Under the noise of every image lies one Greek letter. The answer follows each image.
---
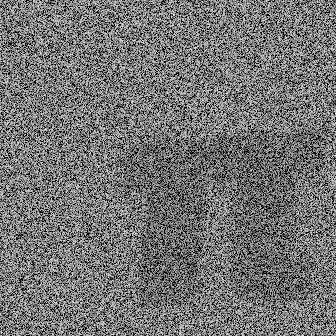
pi
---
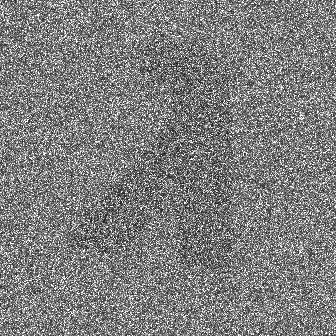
lambda
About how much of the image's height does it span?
two thirds
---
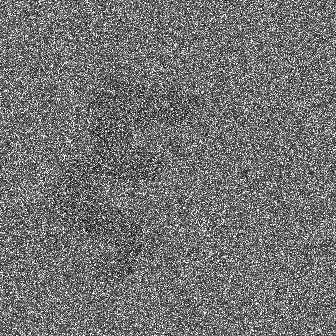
xi
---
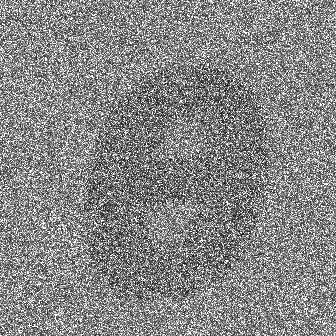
theta
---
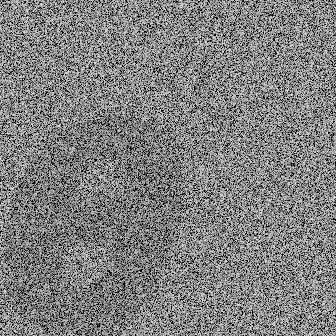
theta
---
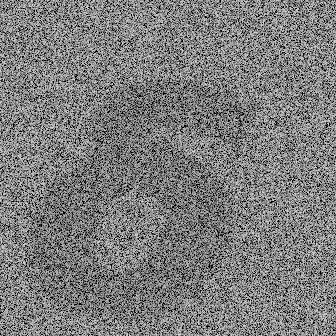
delta
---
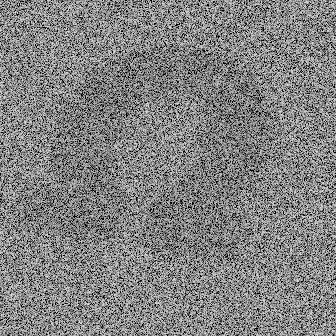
omega
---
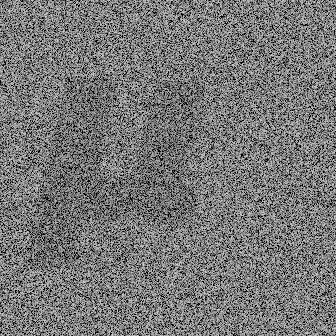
mu
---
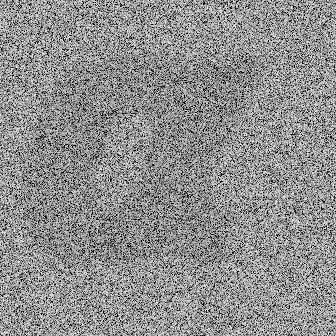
alpha
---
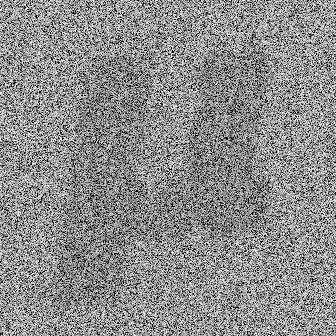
mu
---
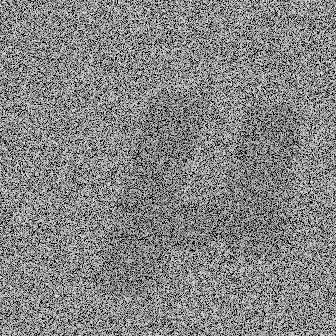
mu
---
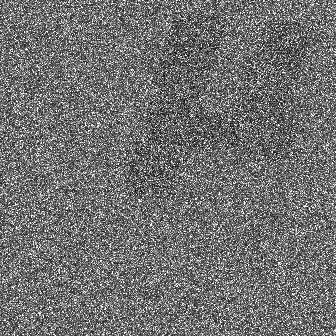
mu
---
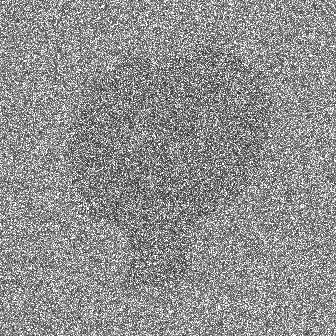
phi
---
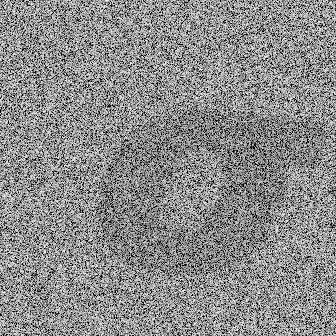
sigma
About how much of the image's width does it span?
two thirds
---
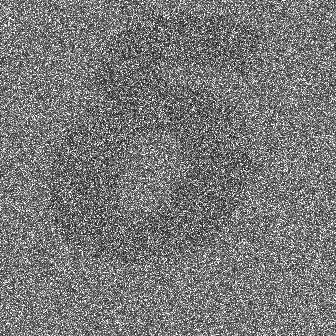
delta
